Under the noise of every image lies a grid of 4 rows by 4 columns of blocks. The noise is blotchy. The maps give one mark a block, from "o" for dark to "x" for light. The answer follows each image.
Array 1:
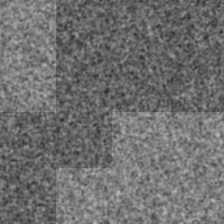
x o o o
x o o o
o o x x
o x x x
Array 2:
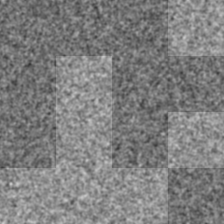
o o o x
o x o o
o x o x
x x x o
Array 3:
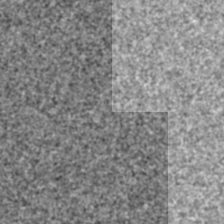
o o x x
o o x x
o o o x
o o o x
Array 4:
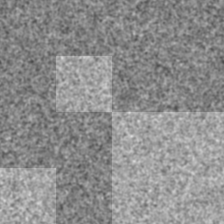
o o o o
o x o o
o o x x
x o x x
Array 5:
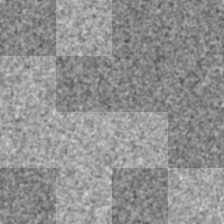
o x o o
x o o o
x x x o
o x o x
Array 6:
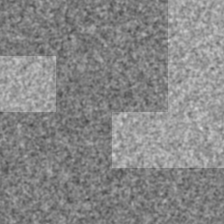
o o o x
x o o x
o o x x
o o o o
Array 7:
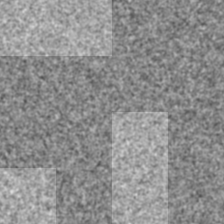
x x o o
o o o o
o o x o
x o x o
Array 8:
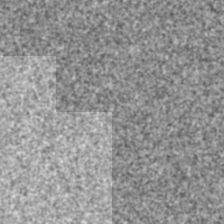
o o o o
x o o o
x x o o
x x o o
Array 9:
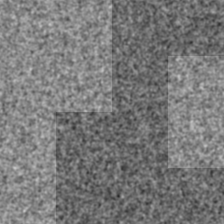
x x o o
x x o x
x o o x
x o o o
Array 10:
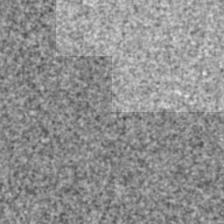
o x x x
o o x x
o o o o
o o o o
